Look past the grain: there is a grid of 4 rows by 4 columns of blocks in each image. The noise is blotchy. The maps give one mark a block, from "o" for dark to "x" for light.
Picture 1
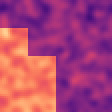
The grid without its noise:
oooo
xooo
xxoo
xxoo
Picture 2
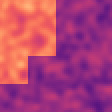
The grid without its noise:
xxoo
xxoo
xooo
oooo
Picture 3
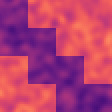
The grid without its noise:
oxxx
ooxx
xoox
xxoo
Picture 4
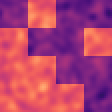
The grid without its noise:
oxoo
xoox
xxoo
xxxo
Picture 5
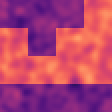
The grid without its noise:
ooox
xoxx
xxxx
oooo
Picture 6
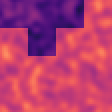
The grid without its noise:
ooox
xoxx
xxxx
xxxx
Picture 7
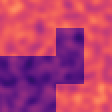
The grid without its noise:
xxxx
xxox
ooox
ooxx
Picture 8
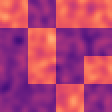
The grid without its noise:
xoxx
oxoo
oxox
ooxo
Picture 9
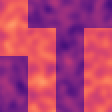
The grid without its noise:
xooo
xxox
oxox
oxox
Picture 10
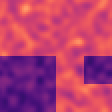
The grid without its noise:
xxxx
xxxx
ooxo
ooxx
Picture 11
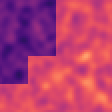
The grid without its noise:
ooxx
ooxx
oxxx
xxxx
